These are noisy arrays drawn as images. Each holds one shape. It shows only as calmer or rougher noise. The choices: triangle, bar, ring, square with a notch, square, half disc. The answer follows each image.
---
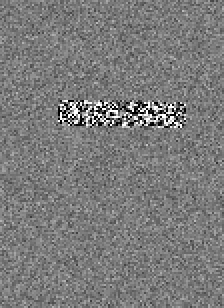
bar
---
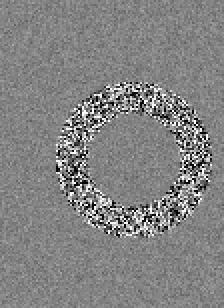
ring
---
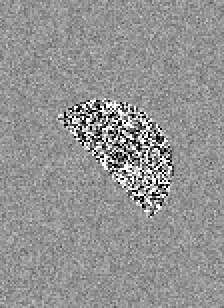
half disc
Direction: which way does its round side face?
up and right
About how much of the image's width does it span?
half
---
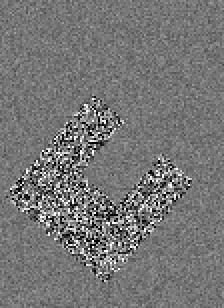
square with a notch
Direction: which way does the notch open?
up and right
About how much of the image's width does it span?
nearly all
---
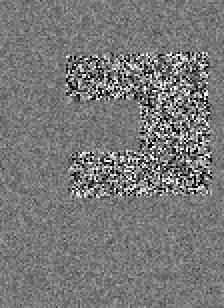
square with a notch
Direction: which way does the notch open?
left
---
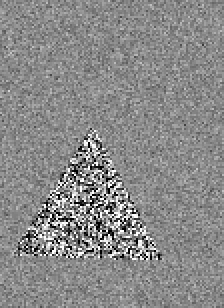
triangle
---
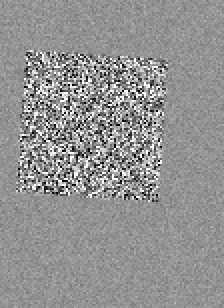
square
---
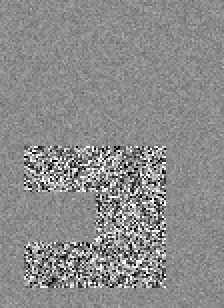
square with a notch
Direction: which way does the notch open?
left
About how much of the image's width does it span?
two thirds
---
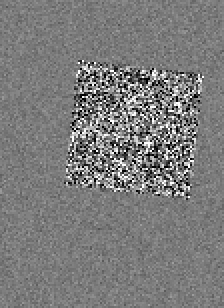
square
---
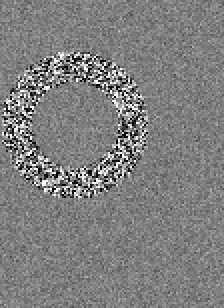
ring
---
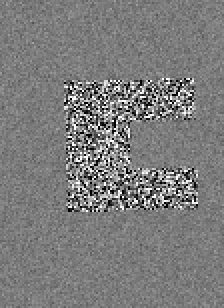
square with a notch
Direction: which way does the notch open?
right
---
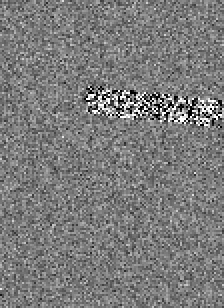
bar
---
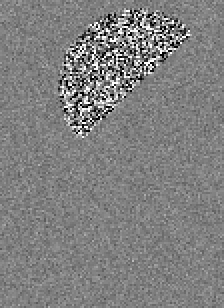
half disc
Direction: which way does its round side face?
up and left
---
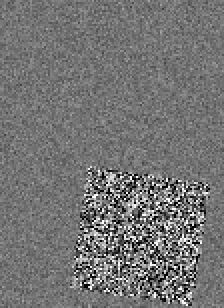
square
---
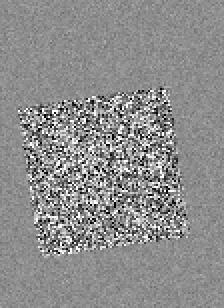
square
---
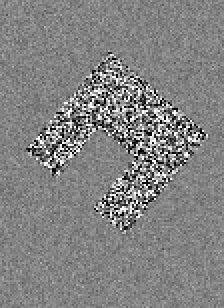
square with a notch
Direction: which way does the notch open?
down and left
